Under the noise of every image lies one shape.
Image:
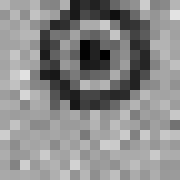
bullseye
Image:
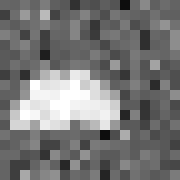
half disc
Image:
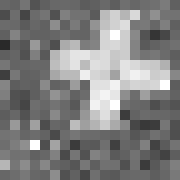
cross
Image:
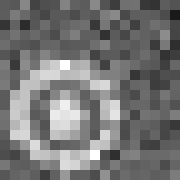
bullseye
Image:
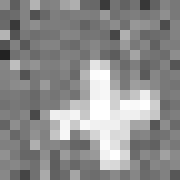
cross
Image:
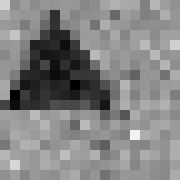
triangle
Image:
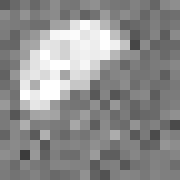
half disc
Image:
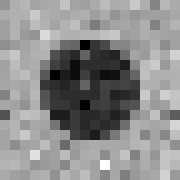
disc
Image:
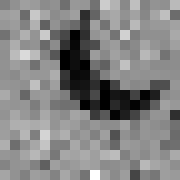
crescent
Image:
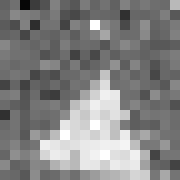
triangle
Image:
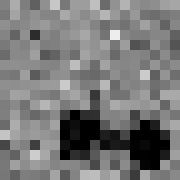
dumbbell
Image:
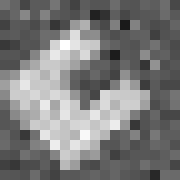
square with a notch
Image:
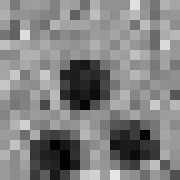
three dots
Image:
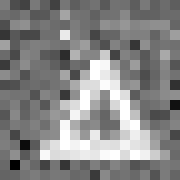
triangle frame
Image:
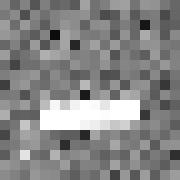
bar
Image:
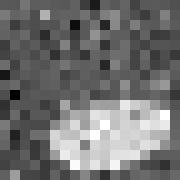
ellipse
